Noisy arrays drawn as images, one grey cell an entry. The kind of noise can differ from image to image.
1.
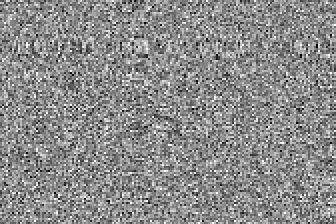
low rank plus noise
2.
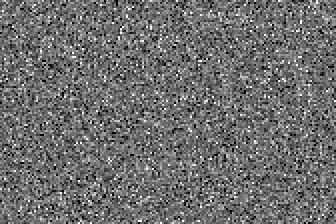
heavy tails
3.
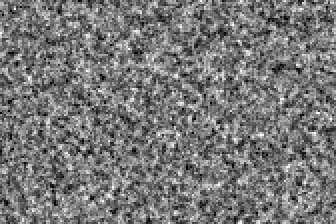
blotchy
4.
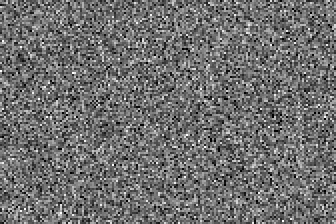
independent entries
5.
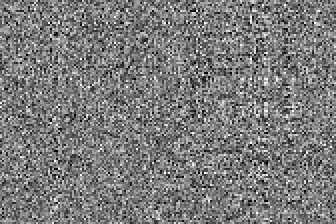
low rank plus noise
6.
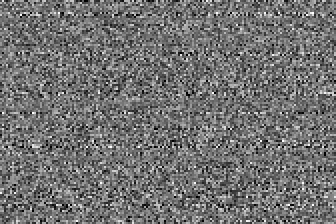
rows of uneven size
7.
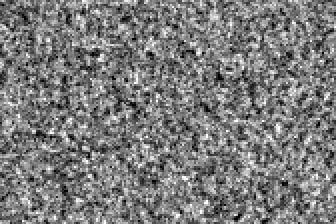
blotchy
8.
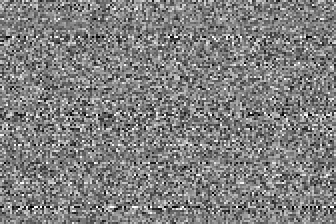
rows of uneven size
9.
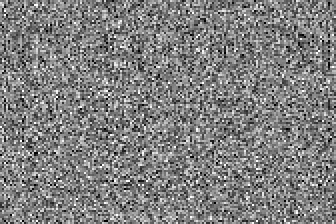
low rank plus noise
